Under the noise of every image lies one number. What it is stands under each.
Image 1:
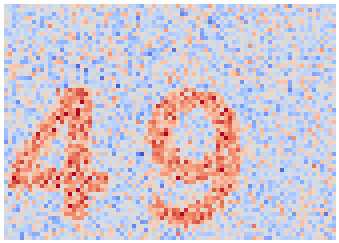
49
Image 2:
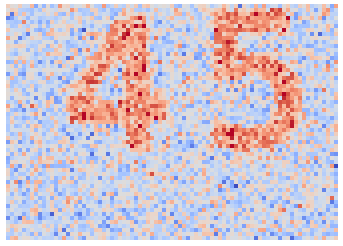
45
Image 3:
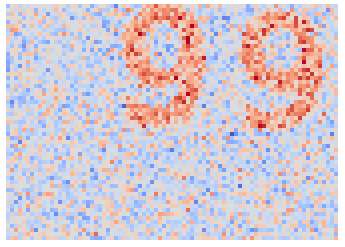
99
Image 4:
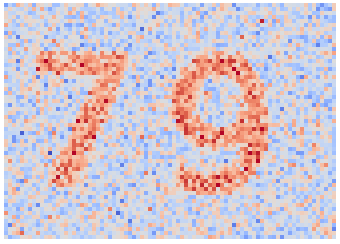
79
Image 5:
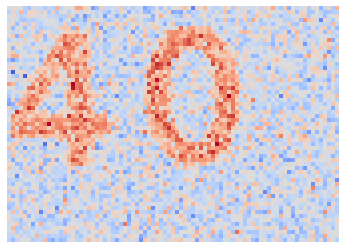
40
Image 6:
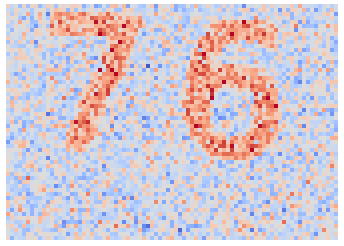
76
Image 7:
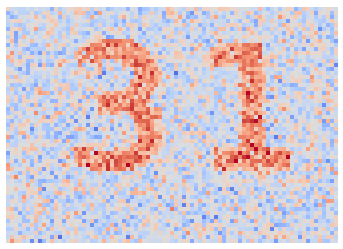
31
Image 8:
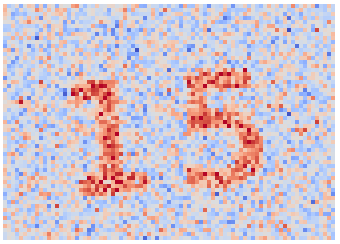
15
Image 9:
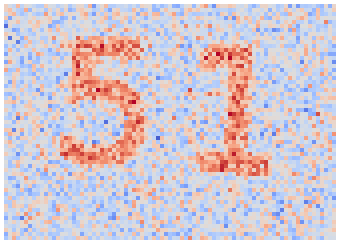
51
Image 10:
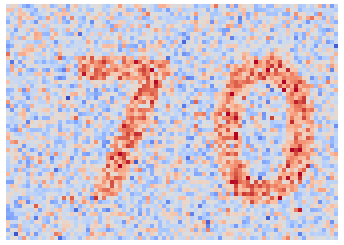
70
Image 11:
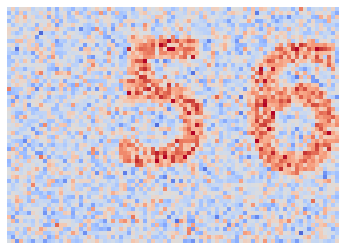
56
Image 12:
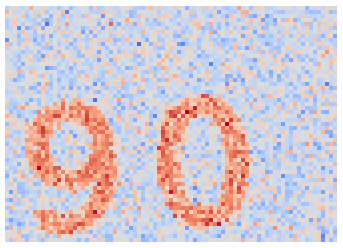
90
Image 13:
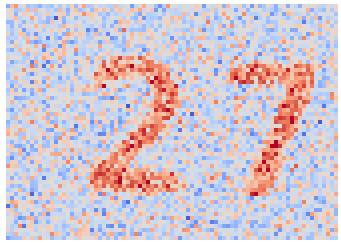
27
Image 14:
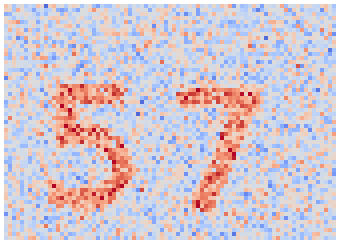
57
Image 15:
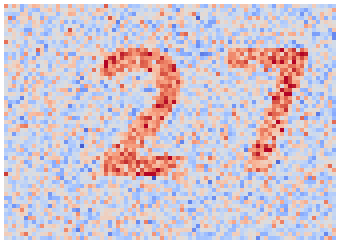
27
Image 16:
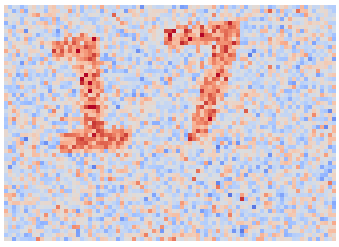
17
